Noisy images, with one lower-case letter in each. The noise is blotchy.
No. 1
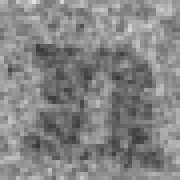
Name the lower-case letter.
n
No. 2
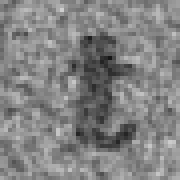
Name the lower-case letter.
t
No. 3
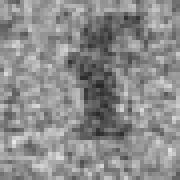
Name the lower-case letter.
f
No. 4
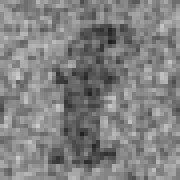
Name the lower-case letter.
f
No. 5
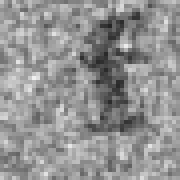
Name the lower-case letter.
f
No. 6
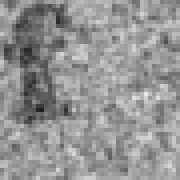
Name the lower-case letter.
f
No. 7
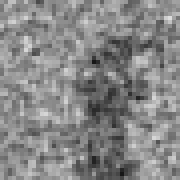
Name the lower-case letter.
f
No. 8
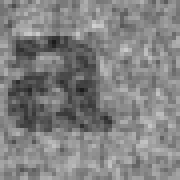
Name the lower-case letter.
a
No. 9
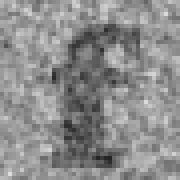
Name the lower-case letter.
f
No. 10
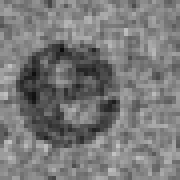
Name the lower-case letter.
e
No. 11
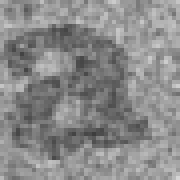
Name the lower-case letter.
a
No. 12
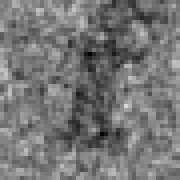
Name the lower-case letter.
f
